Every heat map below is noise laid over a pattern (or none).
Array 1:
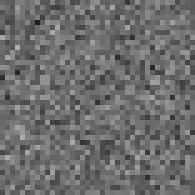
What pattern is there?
only noise
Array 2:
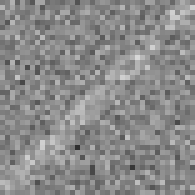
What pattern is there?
a diagonal band
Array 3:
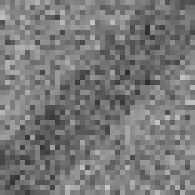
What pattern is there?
a diagonal band
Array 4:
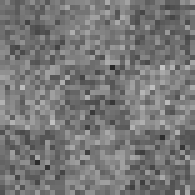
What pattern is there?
a checkerboard
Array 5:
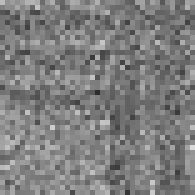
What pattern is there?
bands of rows crossing bands of columns
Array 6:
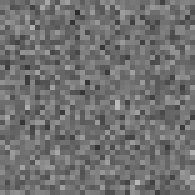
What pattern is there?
only noise
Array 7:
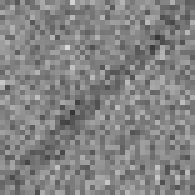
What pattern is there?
a diagonal band
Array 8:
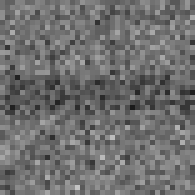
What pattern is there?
one band of rows
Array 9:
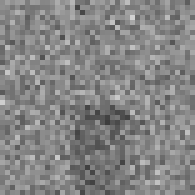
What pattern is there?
one block
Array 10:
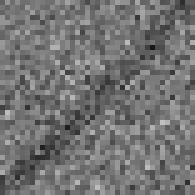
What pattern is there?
a diagonal band
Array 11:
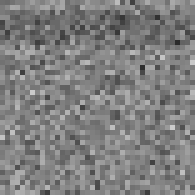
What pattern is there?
one band of rows
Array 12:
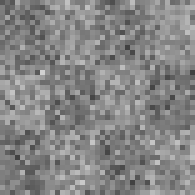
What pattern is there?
a checkerboard
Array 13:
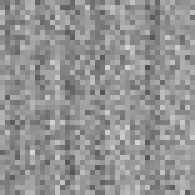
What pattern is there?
bands of columns
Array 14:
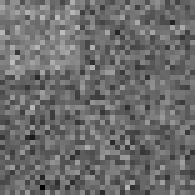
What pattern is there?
one block
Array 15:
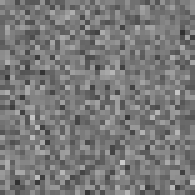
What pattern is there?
only noise
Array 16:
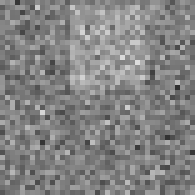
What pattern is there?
one block
